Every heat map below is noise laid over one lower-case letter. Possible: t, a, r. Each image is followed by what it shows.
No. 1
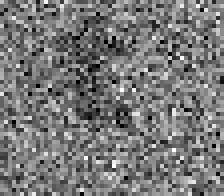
t
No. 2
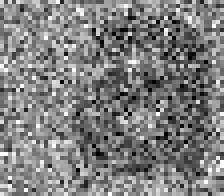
a
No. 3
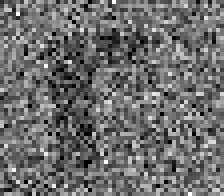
r
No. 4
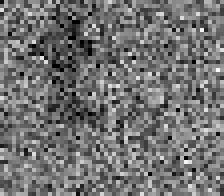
t
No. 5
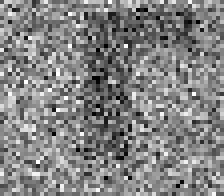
r
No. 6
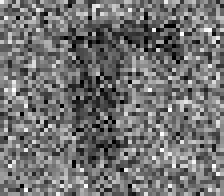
r
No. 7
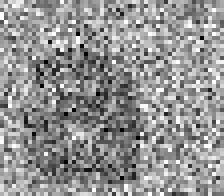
a
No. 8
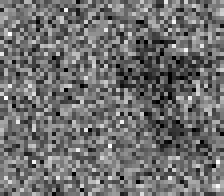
t
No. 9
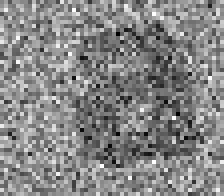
a
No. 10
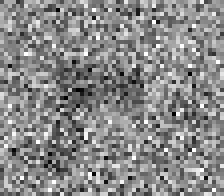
r
